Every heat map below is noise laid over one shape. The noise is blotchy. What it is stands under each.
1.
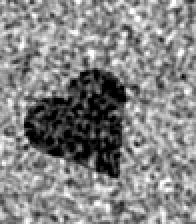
heart
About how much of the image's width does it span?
half
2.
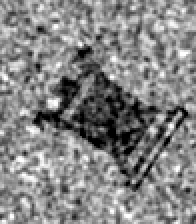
chess rook
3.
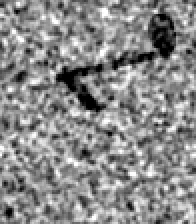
musical note
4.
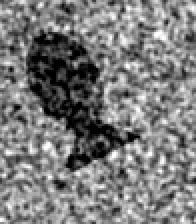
fish
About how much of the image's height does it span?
two thirds
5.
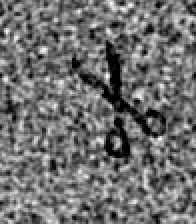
pair of scissors
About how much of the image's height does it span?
half
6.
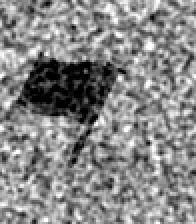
flag
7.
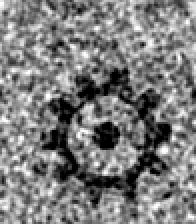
gear
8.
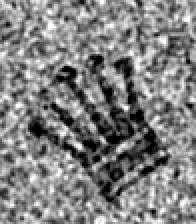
chess queen
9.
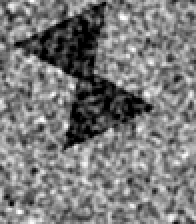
bow tie
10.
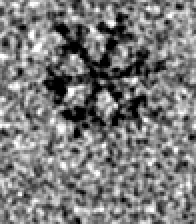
snowflake
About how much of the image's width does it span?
two thirds
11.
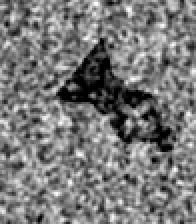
chess bishop
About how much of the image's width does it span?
two thirds
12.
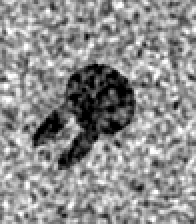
rabbit's head
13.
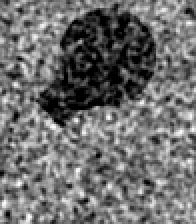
light bulb
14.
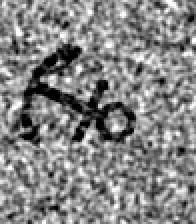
anchor
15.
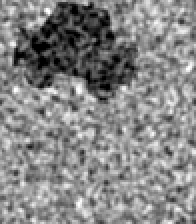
car
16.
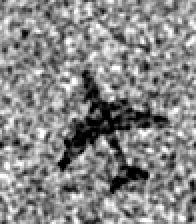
airplane
